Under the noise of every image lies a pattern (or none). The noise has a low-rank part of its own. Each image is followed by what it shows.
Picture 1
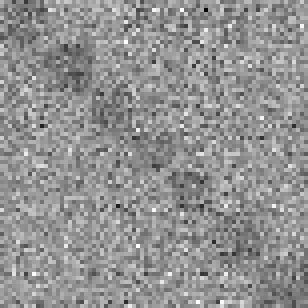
blocks along the diagonal
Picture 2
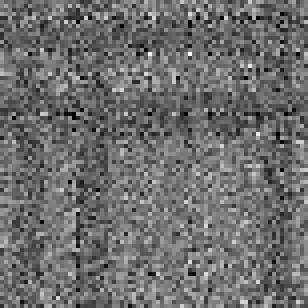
bands of rows crossing bands of columns
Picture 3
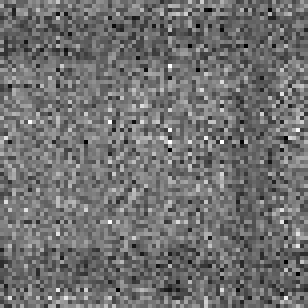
bands of rows crossing bands of columns
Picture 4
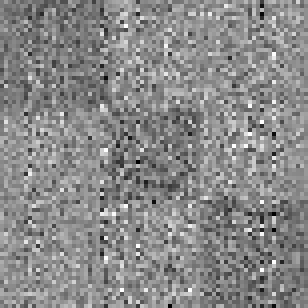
blocks along the diagonal
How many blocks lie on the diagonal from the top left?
3
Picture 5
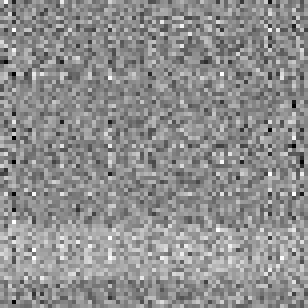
one band of rows
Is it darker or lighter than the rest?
lighter
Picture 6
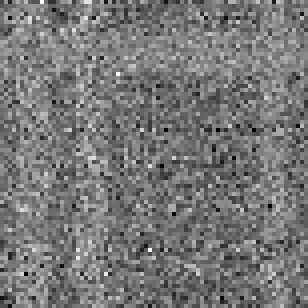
bands of rows crossing bands of columns
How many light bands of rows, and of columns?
1 and 3
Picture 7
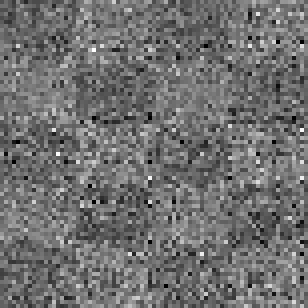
a checkerboard
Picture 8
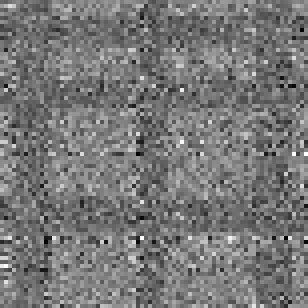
bands of rows crossing bands of columns
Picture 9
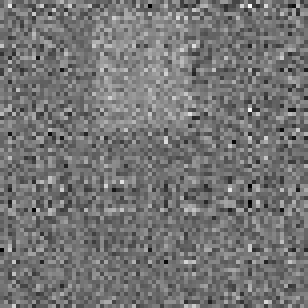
one block
